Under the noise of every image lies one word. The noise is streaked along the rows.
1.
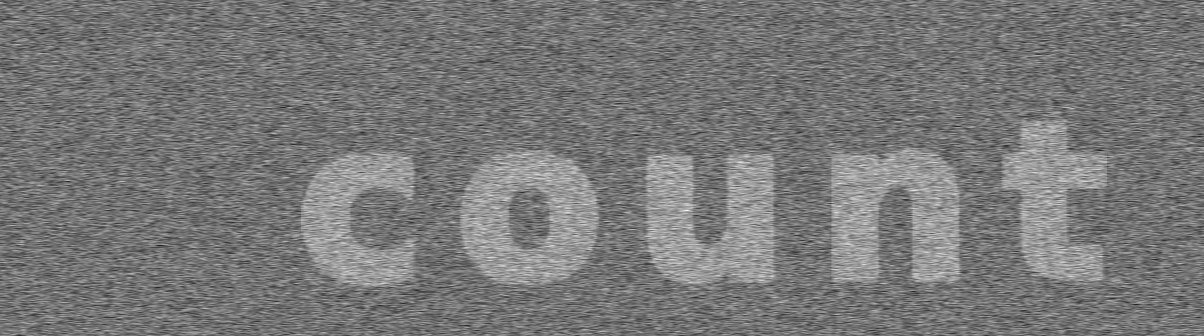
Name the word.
count
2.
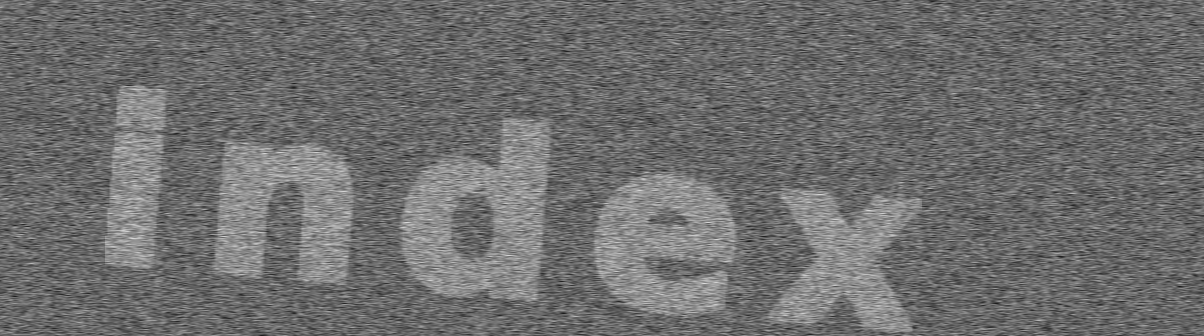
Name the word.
index
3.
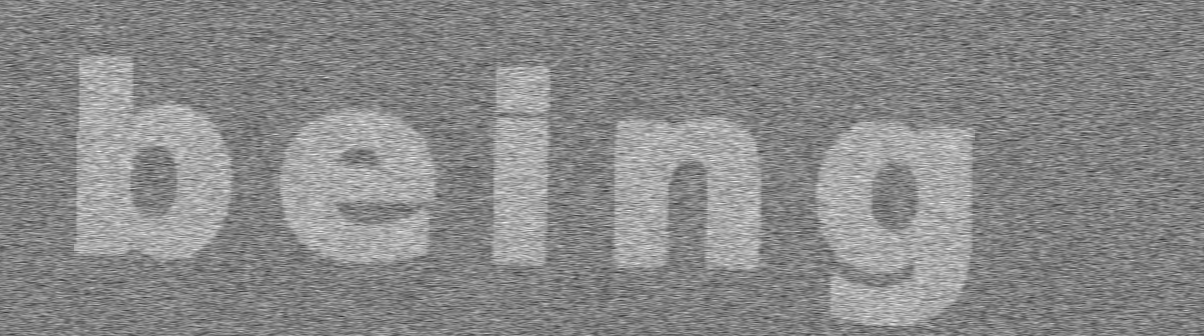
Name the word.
being
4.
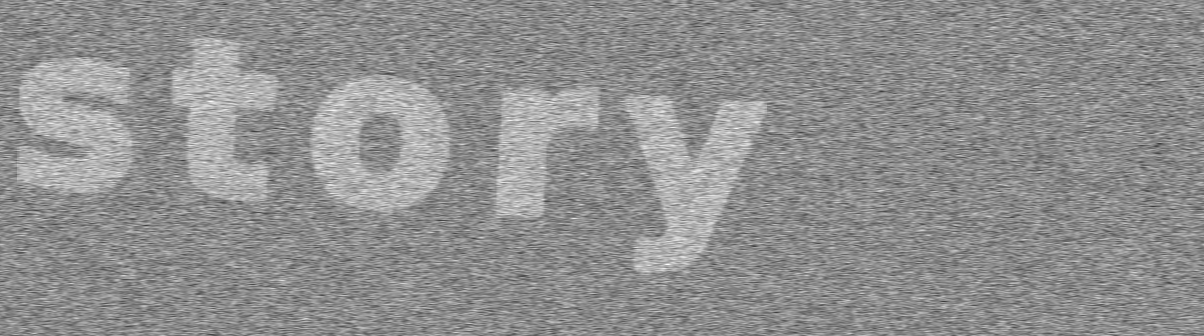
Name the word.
story
